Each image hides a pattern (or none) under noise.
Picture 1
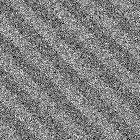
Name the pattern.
diagonal stripes
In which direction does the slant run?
top left to bottom right
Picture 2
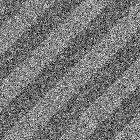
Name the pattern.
diagonal stripes
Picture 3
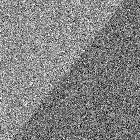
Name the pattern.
a sharp edge
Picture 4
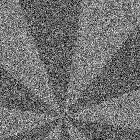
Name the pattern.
spokes from one point
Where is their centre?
bottom middle
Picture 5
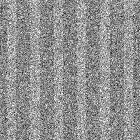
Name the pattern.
vertical stripes
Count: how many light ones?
6
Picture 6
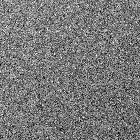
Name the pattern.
a smooth slope
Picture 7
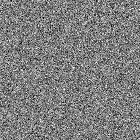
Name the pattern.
only noise
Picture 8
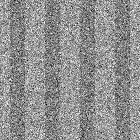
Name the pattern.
vertical stripes
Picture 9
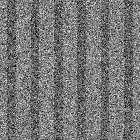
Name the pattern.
vertical stripes
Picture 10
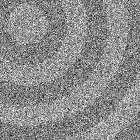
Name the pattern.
rings round one point
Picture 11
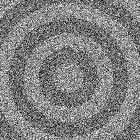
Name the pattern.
rings round one point
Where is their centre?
centre
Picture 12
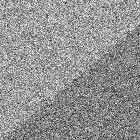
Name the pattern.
a sharp edge
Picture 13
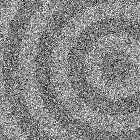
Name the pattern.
rings round one point
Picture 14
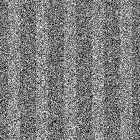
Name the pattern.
vertical stripes
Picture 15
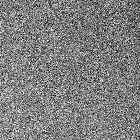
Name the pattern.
a smooth slope
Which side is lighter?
bottom left
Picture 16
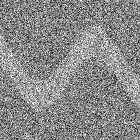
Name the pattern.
a wavy band
